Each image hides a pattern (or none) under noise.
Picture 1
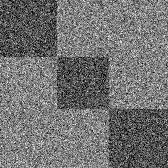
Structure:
blocks along the diagonal
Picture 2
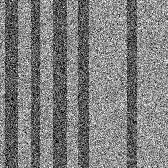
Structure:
bands of columns
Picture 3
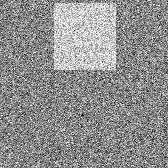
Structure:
one block
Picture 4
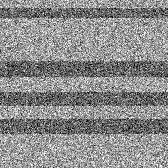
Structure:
bands of rows
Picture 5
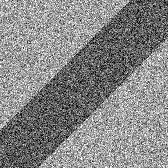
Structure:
a diagonal band
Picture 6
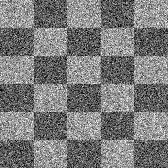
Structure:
a checkerboard
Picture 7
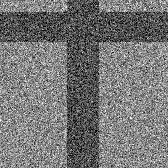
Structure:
bands of rows crossing bands of columns
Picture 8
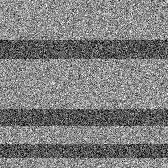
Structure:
bands of rows
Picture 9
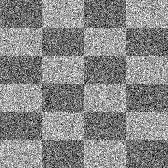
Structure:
a checkerboard
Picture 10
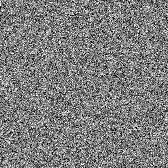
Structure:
only noise
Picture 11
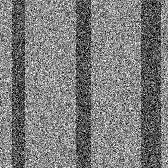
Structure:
bands of columns
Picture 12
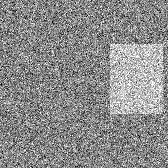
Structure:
one block
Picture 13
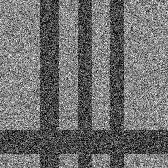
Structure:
bands of rows crossing bands of columns
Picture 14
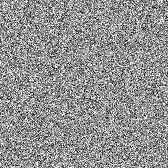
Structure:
only noise
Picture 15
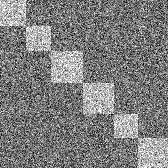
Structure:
blocks along the diagonal
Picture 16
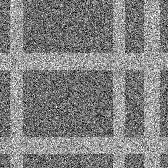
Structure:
bands of rows crossing bands of columns
